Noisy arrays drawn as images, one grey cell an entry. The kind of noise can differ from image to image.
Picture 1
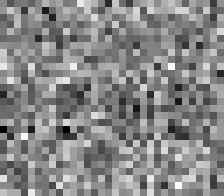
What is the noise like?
low rank plus noise
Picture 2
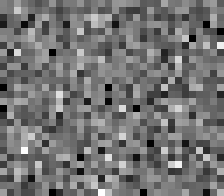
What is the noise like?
heavy tails
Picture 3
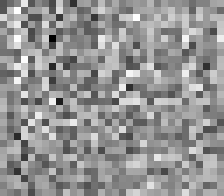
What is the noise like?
low rank plus noise
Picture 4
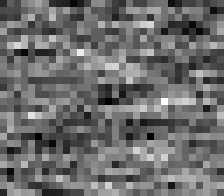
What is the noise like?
streaked along the rows
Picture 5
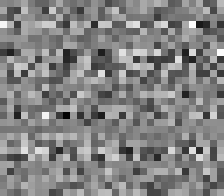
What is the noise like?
rows of uneven size
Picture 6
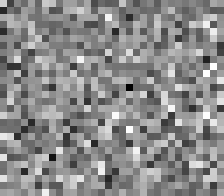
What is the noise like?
independent entries
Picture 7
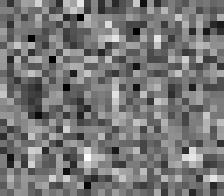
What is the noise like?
low rank plus noise
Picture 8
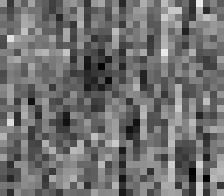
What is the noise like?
streaked along the columns
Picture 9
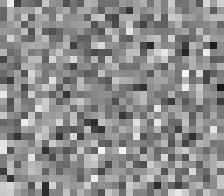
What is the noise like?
independent entries
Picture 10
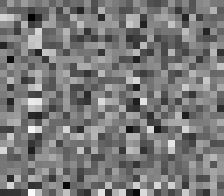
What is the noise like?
low rank plus noise
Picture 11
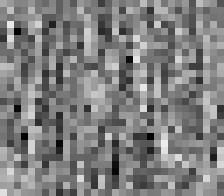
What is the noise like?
streaked along the columns
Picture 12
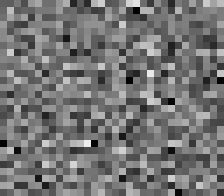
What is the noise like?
low rank plus noise
